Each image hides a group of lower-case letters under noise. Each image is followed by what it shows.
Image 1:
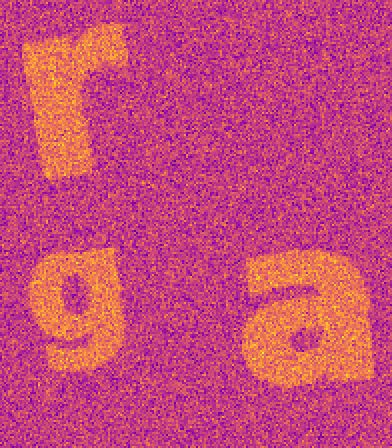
top left: r; bottom left: g; bottom right: a
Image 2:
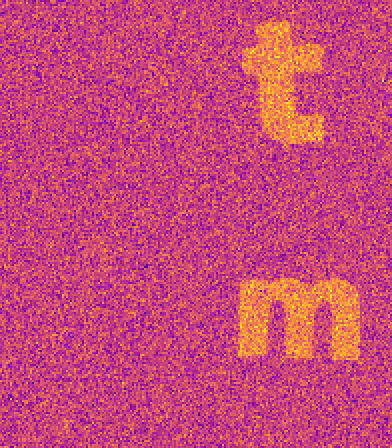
top right: t; bottom right: m
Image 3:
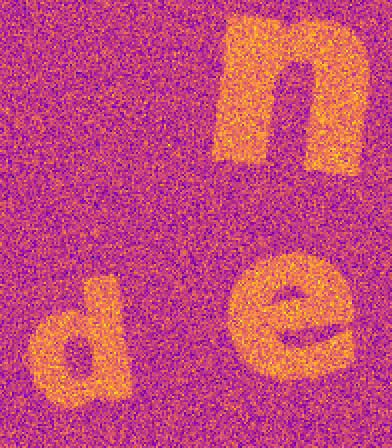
top right: n; bottom left: d; bottom right: e
